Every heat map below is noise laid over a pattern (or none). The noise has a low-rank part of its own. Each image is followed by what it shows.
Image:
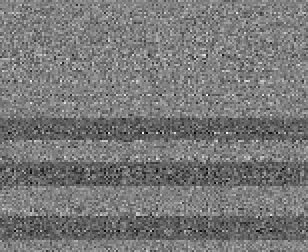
bands of rows
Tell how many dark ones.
3
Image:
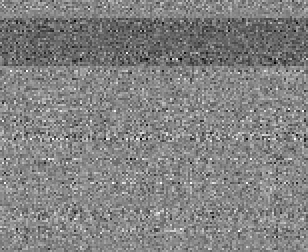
one band of rows
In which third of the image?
top
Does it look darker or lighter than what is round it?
darker
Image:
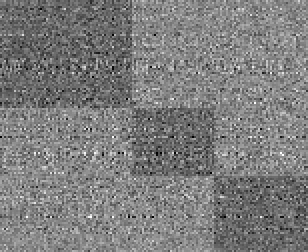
blocks along the diagonal
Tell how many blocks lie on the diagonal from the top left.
3
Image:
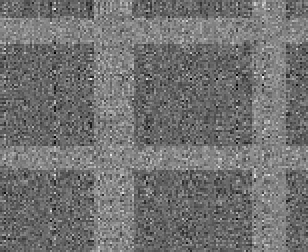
bands of rows crossing bands of columns
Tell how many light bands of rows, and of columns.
2 and 2
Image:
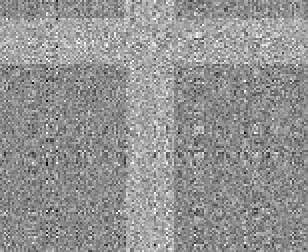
bands of rows crossing bands of columns
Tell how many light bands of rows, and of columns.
1 and 1
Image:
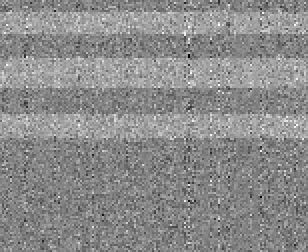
bands of rows
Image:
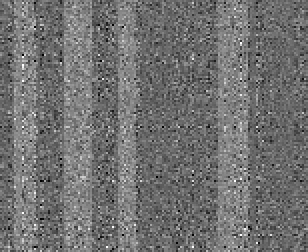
bands of columns
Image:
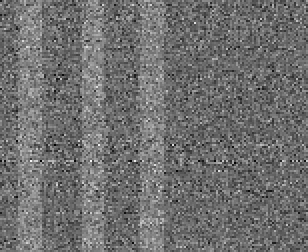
bands of columns
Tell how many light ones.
3
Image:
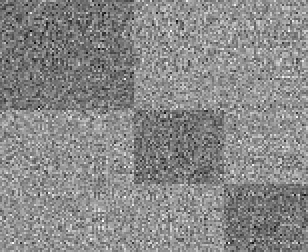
blocks along the diagonal
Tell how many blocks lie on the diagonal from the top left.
3
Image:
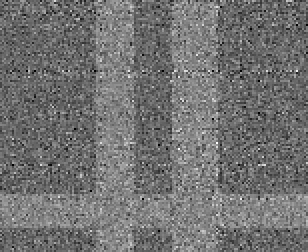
bands of rows crossing bands of columns
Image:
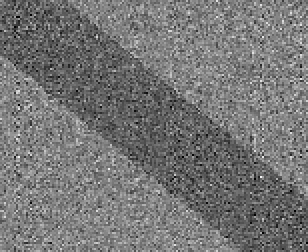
a diagonal band
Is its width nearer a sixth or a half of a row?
a half
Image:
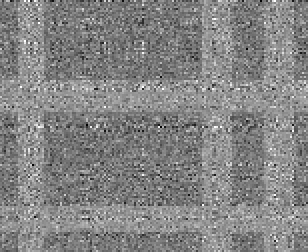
bands of rows crossing bands of columns
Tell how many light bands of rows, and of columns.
2 and 3
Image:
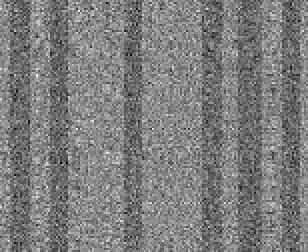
bands of columns
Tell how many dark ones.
6
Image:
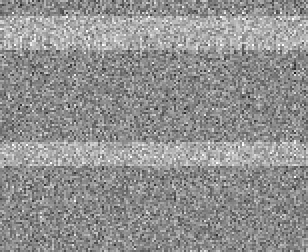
bands of rows
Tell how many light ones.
2
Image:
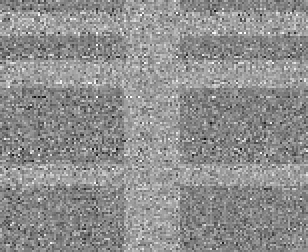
bands of rows crossing bands of columns
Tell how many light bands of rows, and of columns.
3 and 1
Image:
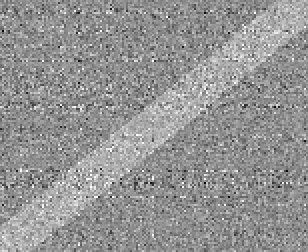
a diagonal band
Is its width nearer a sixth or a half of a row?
a sixth
